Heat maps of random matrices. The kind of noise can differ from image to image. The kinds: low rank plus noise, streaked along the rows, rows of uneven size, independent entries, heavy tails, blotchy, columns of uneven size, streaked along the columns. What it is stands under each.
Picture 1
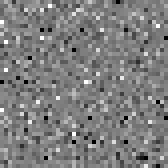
heavy tails
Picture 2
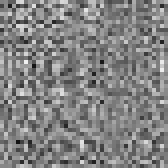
low rank plus noise
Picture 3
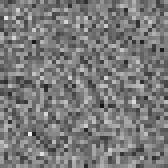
independent entries
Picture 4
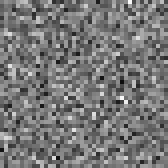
independent entries
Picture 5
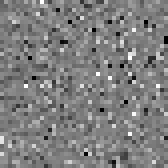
heavy tails
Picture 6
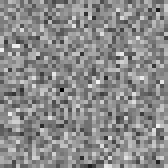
independent entries
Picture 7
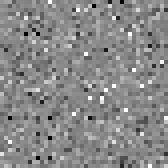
heavy tails
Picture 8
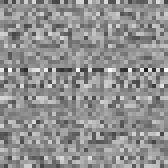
rows of uneven size
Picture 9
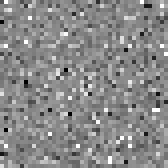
heavy tails
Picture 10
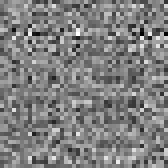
low rank plus noise
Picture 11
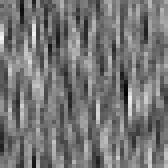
streaked along the columns
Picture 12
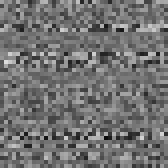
rows of uneven size
